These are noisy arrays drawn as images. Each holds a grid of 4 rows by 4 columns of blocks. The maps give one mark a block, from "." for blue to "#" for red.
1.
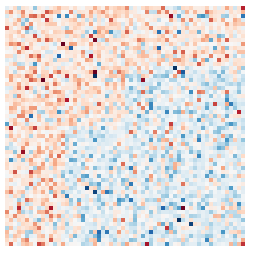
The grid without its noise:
####
##..
#...
#...
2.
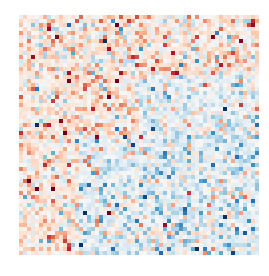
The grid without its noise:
####
##..
#...
#...
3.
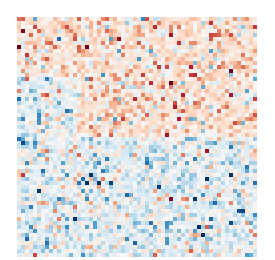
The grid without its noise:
####
.###
....
....
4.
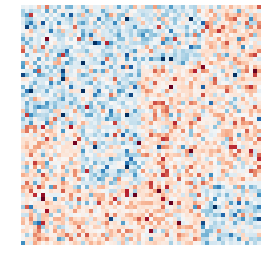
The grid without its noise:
...#
..##
#.##
###.
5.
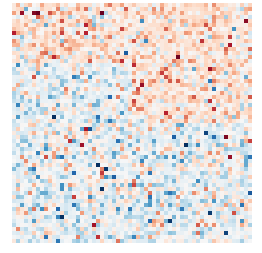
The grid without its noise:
####
..##
....
....
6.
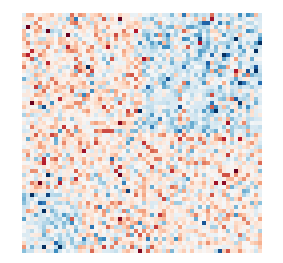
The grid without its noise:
##..
##..
####
.###
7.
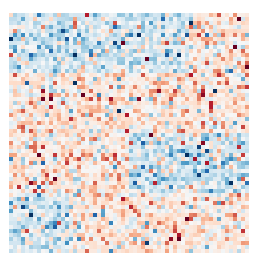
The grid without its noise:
...#
####
##..
.###
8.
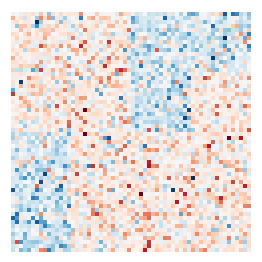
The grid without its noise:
##..
##.#
.###
.###
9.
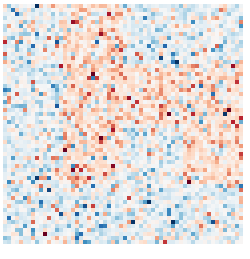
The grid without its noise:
.#..
.###
.#.#
....
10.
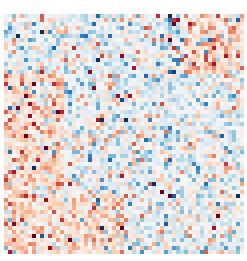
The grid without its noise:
...#
#...
#...
##..
